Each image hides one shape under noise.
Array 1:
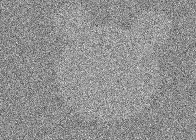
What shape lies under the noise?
bear's head
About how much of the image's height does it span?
nearly all
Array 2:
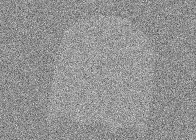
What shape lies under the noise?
ghost
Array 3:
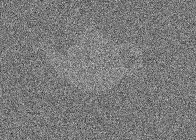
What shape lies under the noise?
teapot
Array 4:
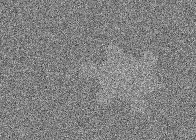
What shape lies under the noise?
turtle
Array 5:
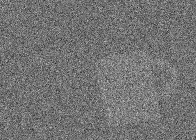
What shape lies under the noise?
cup
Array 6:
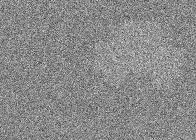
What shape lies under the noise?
car
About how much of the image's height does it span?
half
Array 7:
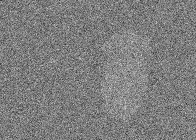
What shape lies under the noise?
footprint
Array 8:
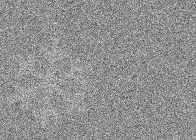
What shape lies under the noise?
snowflake
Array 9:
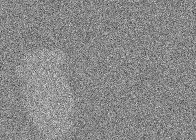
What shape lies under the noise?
footprint
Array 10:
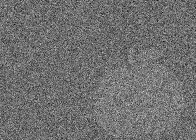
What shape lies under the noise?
apple
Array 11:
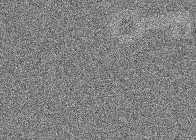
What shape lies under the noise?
key
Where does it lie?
top right
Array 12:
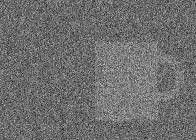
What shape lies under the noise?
cup
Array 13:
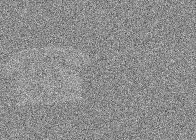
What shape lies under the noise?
telephone
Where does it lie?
middle left
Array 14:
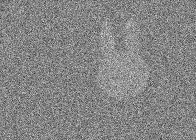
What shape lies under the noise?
rabbit's head
